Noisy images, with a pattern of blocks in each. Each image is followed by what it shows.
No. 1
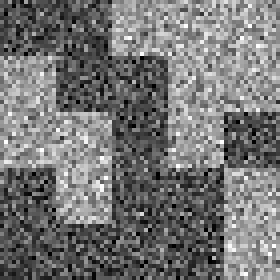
no symmetry
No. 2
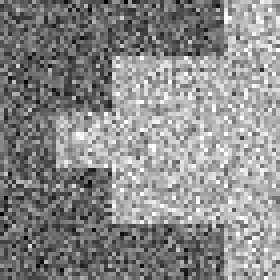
top and bottom mirror each other
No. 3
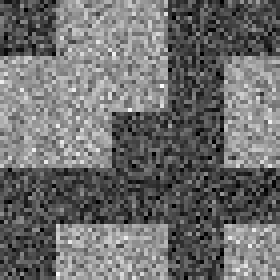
mirrored about the diagonal from the top left
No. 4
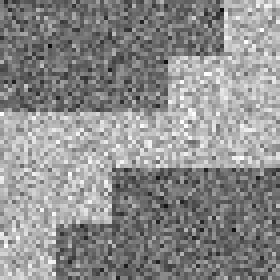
the same after a half turn
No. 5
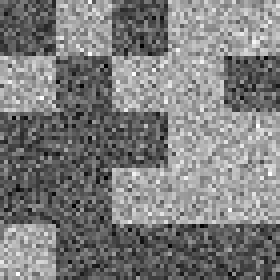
no symmetry
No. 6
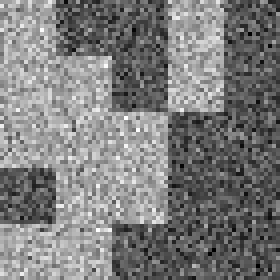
no symmetry
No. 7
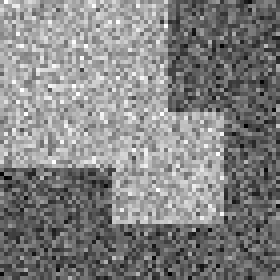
mirrored about the diagonal from the top left
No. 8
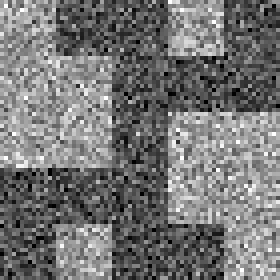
the same after a half turn
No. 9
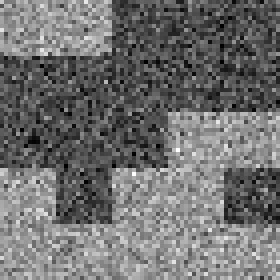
no symmetry
